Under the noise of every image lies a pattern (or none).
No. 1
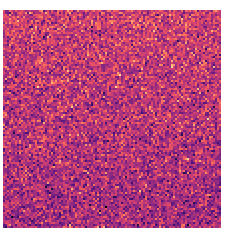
a smooth slope
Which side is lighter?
top
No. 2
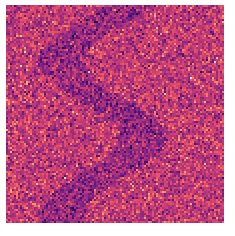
a wavy band
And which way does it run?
top to bottom
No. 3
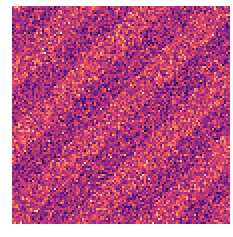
diagonal stripes
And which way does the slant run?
bottom left to top right
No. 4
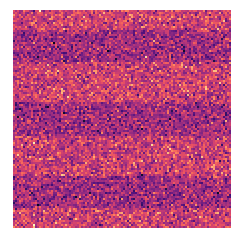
horizontal stripes
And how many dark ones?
3
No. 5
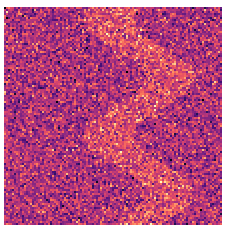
a wavy band
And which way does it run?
top to bottom
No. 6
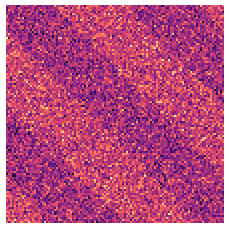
diagonal stripes
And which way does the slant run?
top left to bottom right
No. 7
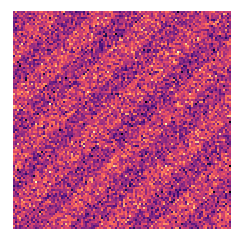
diagonal stripes
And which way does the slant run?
bottom left to top right
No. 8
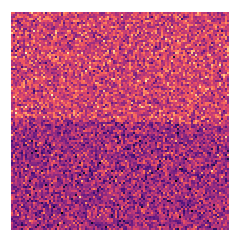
a sharp edge
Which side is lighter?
top
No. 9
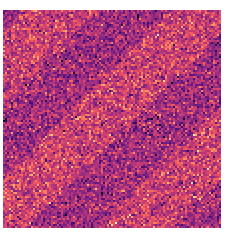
diagonal stripes
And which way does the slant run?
bottom left to top right
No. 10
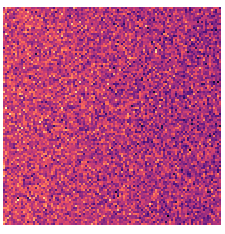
a smooth slope
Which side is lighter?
left
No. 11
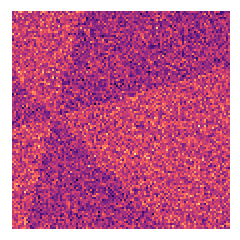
spokes from one point
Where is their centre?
middle left
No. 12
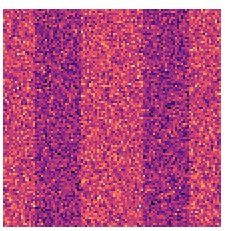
vertical stripes
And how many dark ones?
2
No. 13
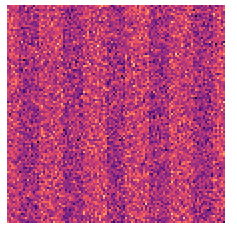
vertical stripes
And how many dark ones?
5
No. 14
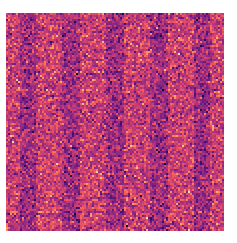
vertical stripes
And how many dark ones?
5
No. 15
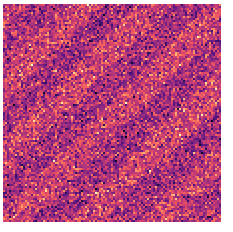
diagonal stripes
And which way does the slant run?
bottom left to top right
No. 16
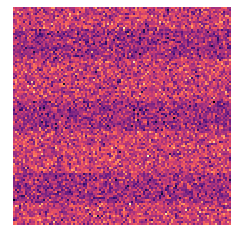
horizontal stripes
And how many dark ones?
3
